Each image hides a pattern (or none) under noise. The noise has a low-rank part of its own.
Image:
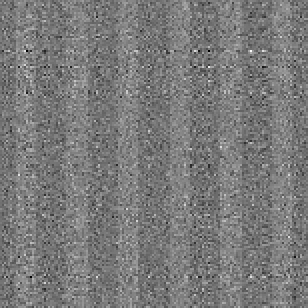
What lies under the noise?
vertical stripes
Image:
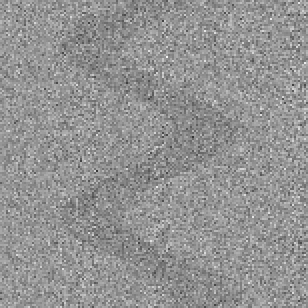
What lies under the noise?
a wavy band
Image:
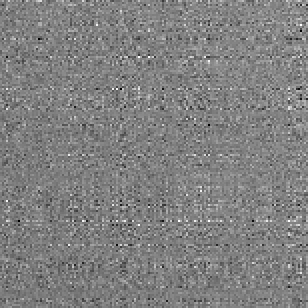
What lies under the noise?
a smooth slope
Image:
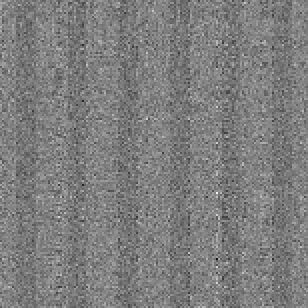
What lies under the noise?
vertical stripes
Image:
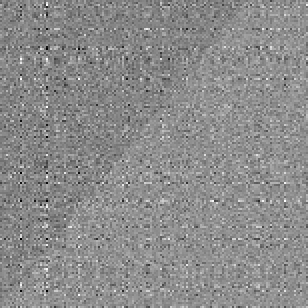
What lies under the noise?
a sharp edge
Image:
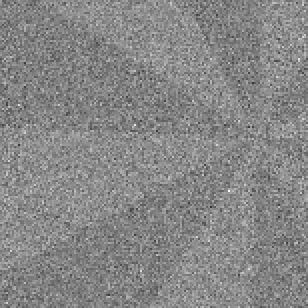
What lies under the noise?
spokes from one point
